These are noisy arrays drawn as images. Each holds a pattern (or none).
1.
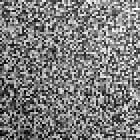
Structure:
a smooth slope
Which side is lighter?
top right
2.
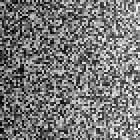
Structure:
a smooth slope
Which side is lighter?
right
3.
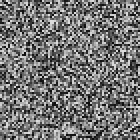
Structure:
only noise
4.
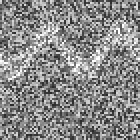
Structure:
a wavy band
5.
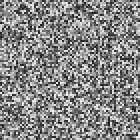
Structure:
only noise
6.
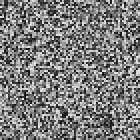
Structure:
only noise
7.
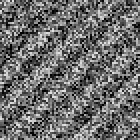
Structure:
diagonal stripes
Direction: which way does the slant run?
bottom left to top right
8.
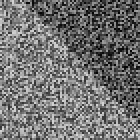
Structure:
a sharp edge
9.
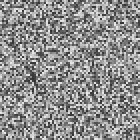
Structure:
only noise
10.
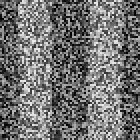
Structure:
vertical stripes
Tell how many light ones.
2
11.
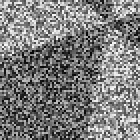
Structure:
spokes from one point
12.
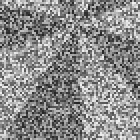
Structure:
spokes from one point
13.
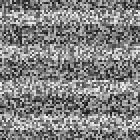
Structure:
horizontal stripes
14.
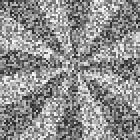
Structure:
spokes from one point
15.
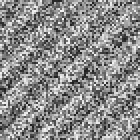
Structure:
diagonal stripes
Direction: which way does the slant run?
bottom left to top right
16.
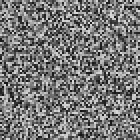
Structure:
only noise
